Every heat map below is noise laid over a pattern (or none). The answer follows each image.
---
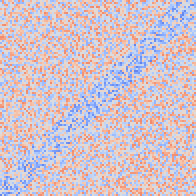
a diagonal band
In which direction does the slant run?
bottom left to top right
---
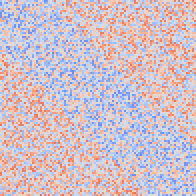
a diagonal band
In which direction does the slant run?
top left to bottom right
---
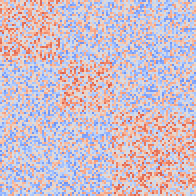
blocks along the diagonal
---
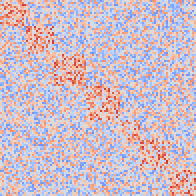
blocks along the diagonal
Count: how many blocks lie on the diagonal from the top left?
7
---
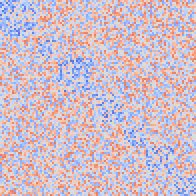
blocks along the diagonal
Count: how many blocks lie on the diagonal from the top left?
7
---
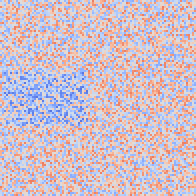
one block
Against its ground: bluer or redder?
bluer
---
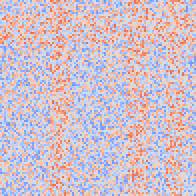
bands of rows crossing bands of columns
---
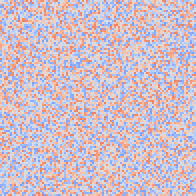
only noise
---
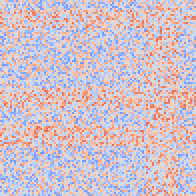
bands of rows crossing bands of columns
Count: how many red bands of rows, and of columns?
3 and 1
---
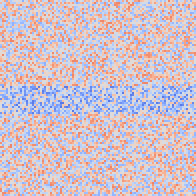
one band of rows
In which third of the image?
middle
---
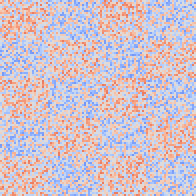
a checkerboard
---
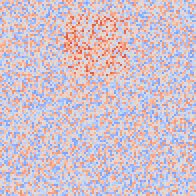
one block
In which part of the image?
top middle
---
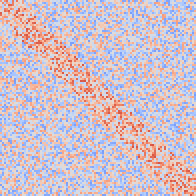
a diagonal band
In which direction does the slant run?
top left to bottom right
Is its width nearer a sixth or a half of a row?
a sixth
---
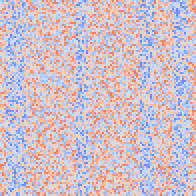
bands of columns
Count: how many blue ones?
4
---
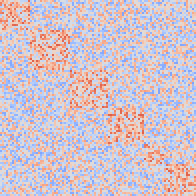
blocks along the diagonal
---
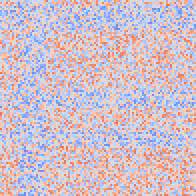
bands of rows crossing bands of columns
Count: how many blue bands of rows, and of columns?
3 and 1
